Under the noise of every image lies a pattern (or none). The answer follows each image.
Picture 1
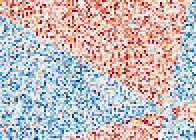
spokes from one point
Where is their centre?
bottom right
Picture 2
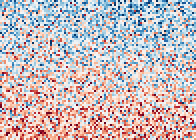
a smooth slope
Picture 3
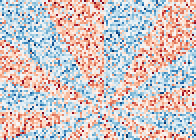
spokes from one point
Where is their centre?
bottom middle
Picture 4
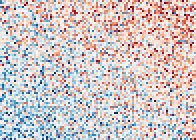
a smooth slope
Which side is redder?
top right
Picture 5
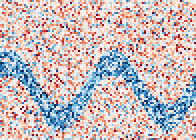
a wavy band
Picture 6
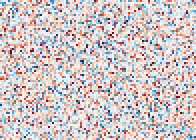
only noise
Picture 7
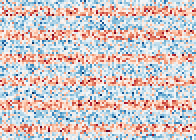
horizontal stripes
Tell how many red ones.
6
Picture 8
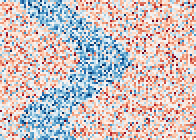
a wavy band
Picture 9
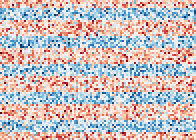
horizontal stripes
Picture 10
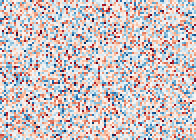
only noise
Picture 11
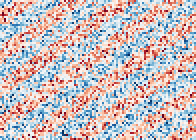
diagonal stripes
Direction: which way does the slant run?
bottom left to top right
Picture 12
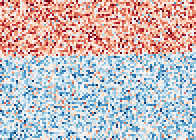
a sharp edge
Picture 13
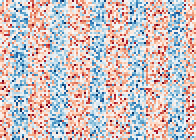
vertical stripes
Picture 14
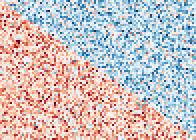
a sharp edge
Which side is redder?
bottom left
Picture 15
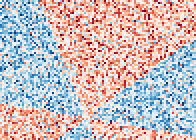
spokes from one point
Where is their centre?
bottom middle
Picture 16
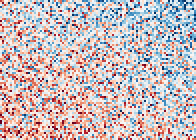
a smooth slope
